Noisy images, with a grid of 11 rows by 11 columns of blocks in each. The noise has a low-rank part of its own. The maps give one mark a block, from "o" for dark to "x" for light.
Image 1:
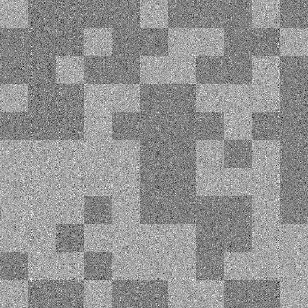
x o o o o x o o o x o
o o o x o o x x o o x
o o x o o x x o o x o
x o o x x o o x x x o
o o o x o o o o x o o
x x x x x o o x o x o
x x x x x o o x x x o
x x x o x o o o o x o
x x o x x x x o o x x
o x x o x x x o x x x
x o o x o o x x o o x
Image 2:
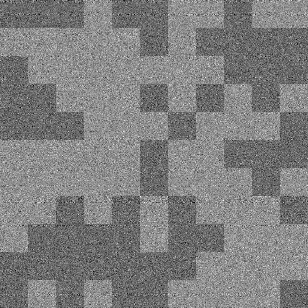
o o o x o o x x o x x
x x x x x o x o o o o
o x x x x x x x o o o
o o x x x o x o x o x
o o o x x x o x x x o
x x x x x o x x o o o
x x x x x o x x x o x
x x o x o x o x x x o
x o o o o x o o x x x
o o o o o o o x x x x
o x o x o o x x x x o
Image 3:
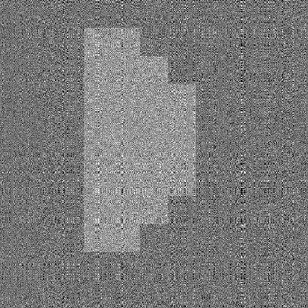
o o o o o o o o o o o
o o o x x o o o o o o
o o o x x x o o o o o
o o o x x x x o o o o
o o o x x x x o o o o
o o o x x x x o o o o
o o o x x x x o o o o
o o o x x x o o o o o
o o o x x o o o o o o
o o o o o o o o o o o
o o o o o o o o o o o
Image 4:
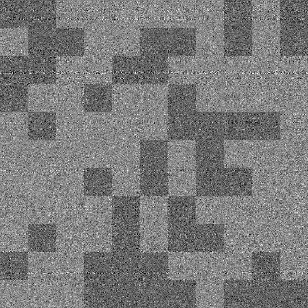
o o x x x x x x o x o
x o o x x o o x o x o
o o x x o o x x x x x
o x x o x x o x x x x
x o x x x x o o o o x
x x x x x o x o x x x
x x x o x o x o o x x
x x x x o x o x x x x
x o x x o x o o x x x
o x x o o o x x x o x
x x x o o o o x o o o
